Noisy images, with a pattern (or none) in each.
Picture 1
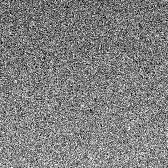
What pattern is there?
a smooth slope
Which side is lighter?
bottom
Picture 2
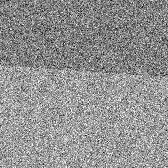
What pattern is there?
a sharp edge
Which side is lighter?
bottom
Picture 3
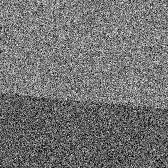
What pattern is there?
a sharp edge
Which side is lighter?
top
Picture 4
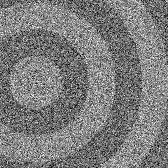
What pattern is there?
rings round one point
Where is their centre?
middle left
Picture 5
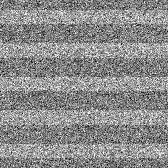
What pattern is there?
horizontal stripes
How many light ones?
5
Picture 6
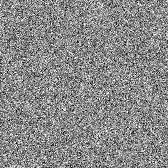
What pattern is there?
only noise
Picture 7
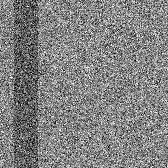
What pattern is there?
one vertical stripe
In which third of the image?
left
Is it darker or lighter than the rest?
darker
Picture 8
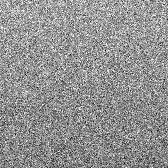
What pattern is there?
a smooth slope
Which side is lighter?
top
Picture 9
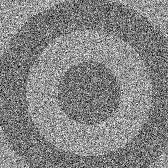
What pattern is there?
rings round one point
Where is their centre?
centre
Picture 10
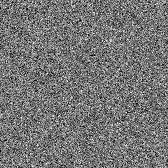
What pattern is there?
only noise
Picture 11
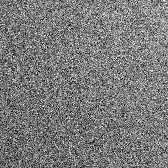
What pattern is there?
a smooth slope
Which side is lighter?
top right
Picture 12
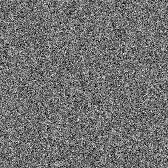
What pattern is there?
only noise
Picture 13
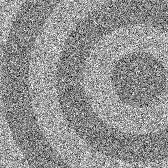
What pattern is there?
rings round one point
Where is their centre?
middle right
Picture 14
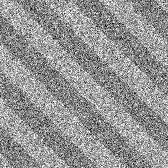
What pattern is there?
diagonal stripes
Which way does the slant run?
top left to bottom right
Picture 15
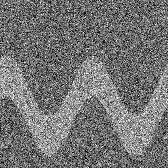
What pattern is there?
a wavy band
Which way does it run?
left to right
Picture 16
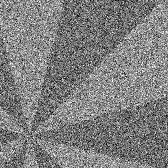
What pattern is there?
spokes from one point
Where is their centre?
bottom left
